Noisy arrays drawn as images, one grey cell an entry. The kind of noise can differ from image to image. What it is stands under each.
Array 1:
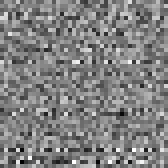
rows of uneven size
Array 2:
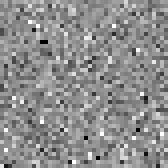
heavy tails
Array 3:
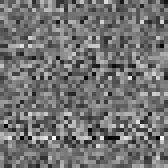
rows of uneven size
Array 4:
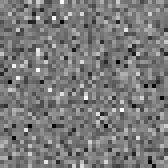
heavy tails
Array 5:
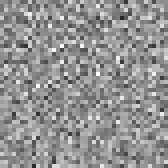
low rank plus noise
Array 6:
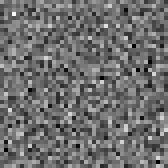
independent entries
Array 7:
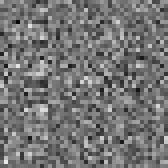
low rank plus noise
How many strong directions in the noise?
two
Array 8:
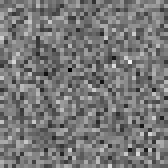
independent entries
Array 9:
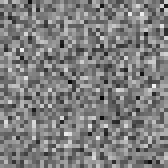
independent entries
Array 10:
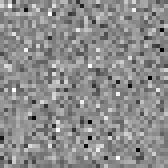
heavy tails
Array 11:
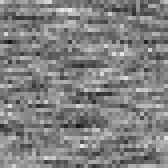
streaked along the rows
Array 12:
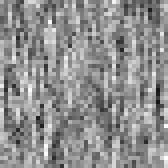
streaked along the columns
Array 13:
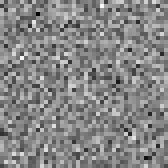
independent entries
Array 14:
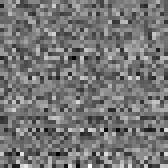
rows of uneven size
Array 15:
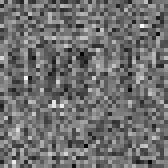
low rank plus noise
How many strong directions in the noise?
one
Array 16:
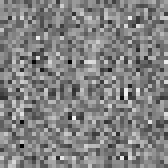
low rank plus noise
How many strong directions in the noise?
three or four
